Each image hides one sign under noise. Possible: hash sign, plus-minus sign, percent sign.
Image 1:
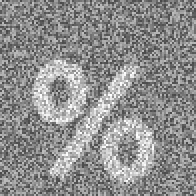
percent sign
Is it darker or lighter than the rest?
lighter
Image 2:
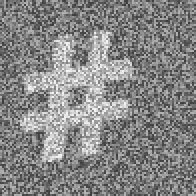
hash sign
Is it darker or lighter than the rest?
lighter
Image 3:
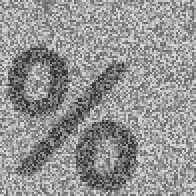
percent sign
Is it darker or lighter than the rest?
darker
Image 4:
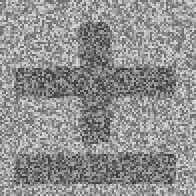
plus-minus sign
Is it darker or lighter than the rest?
darker
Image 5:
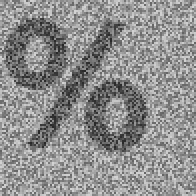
percent sign
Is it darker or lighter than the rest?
darker
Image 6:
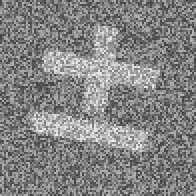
plus-minus sign
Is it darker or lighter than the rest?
lighter
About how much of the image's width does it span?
two thirds
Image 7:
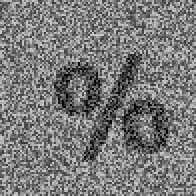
percent sign
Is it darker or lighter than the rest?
darker
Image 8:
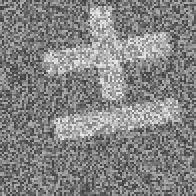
plus-minus sign
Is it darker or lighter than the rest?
lighter
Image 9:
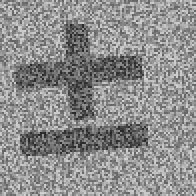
plus-minus sign
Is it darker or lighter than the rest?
darker
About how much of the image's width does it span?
two thirds
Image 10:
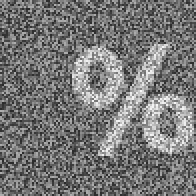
percent sign
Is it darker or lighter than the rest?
lighter
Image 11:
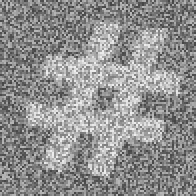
hash sign
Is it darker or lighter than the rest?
lighter
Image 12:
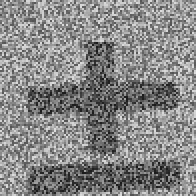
plus-minus sign
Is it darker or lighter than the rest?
darker
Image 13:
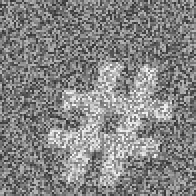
hash sign
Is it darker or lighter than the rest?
lighter
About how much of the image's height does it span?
two thirds
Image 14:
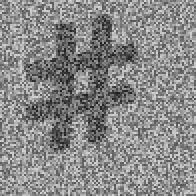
hash sign
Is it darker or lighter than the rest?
darker
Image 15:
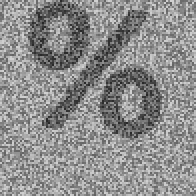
percent sign
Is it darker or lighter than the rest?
darker
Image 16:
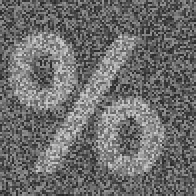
percent sign
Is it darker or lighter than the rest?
lighter
